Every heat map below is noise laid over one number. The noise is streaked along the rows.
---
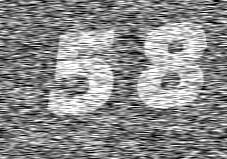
58
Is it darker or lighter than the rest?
lighter
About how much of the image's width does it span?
two thirds
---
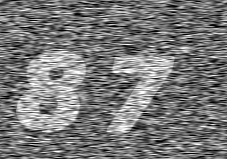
87
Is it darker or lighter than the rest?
lighter
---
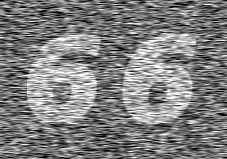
66
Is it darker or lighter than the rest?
lighter
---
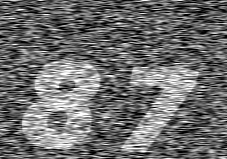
87
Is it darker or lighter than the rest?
lighter
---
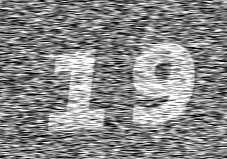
19
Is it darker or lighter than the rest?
lighter
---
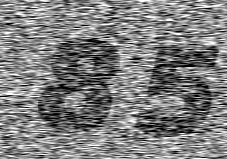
85
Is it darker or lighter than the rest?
darker
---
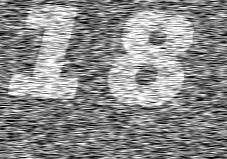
18
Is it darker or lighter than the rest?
lighter
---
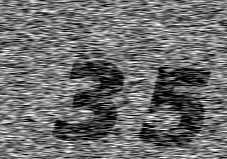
35
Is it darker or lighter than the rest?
darker
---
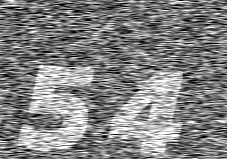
54
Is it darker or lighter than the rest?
lighter
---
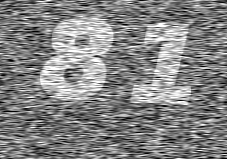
81
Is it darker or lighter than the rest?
lighter
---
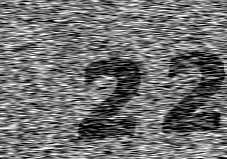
22
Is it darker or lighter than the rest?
darker
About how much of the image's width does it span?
two thirds
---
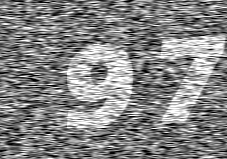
97
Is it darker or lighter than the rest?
lighter
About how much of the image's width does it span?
two thirds
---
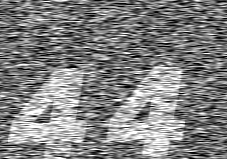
44
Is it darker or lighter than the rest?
lighter
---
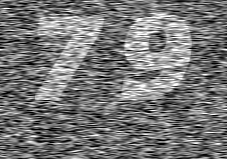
79
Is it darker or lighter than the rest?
lighter
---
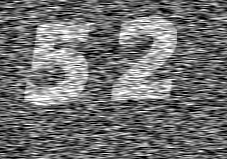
52
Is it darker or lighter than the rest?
lighter
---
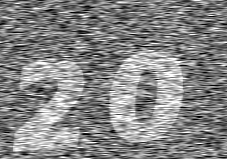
20
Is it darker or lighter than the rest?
lighter
